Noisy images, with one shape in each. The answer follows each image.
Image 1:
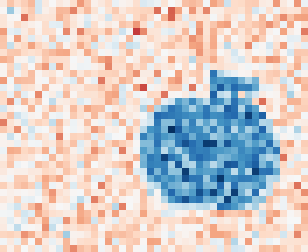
apple
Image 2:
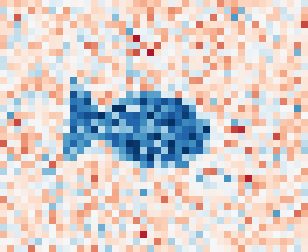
fish
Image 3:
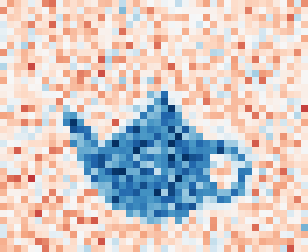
teapot
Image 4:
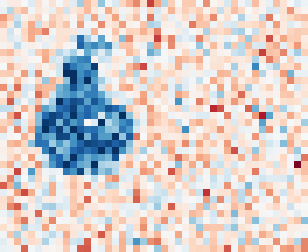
pear
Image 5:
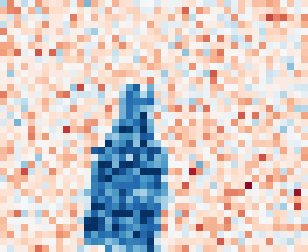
bottle
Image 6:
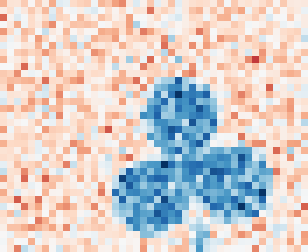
club
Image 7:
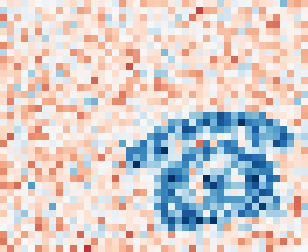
telephone
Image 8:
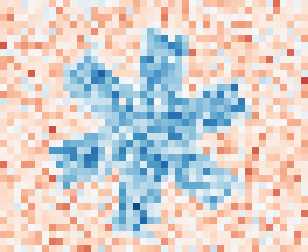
asterisk
